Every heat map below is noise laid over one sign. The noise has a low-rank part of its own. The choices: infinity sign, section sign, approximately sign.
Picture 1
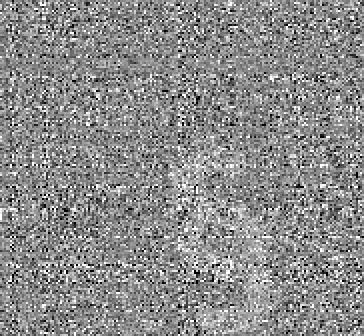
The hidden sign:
section sign
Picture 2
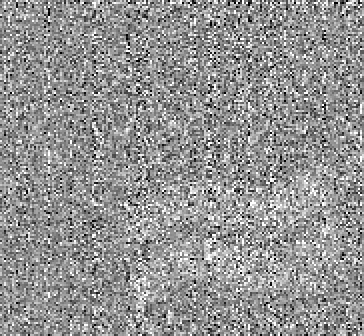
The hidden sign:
approximately sign
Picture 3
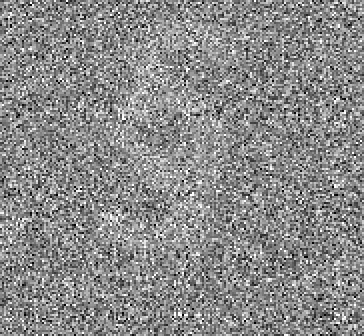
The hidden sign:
section sign
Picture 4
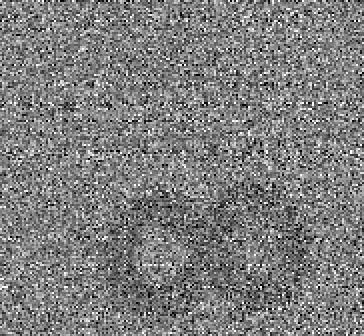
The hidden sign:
infinity sign
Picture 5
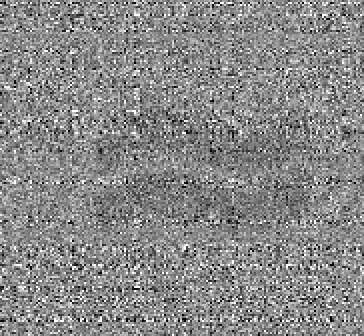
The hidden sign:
approximately sign
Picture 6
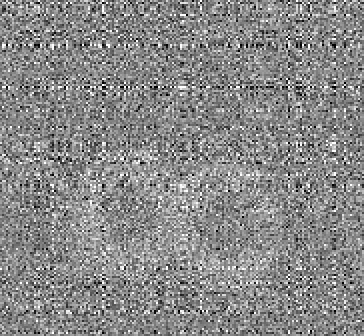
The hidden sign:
infinity sign
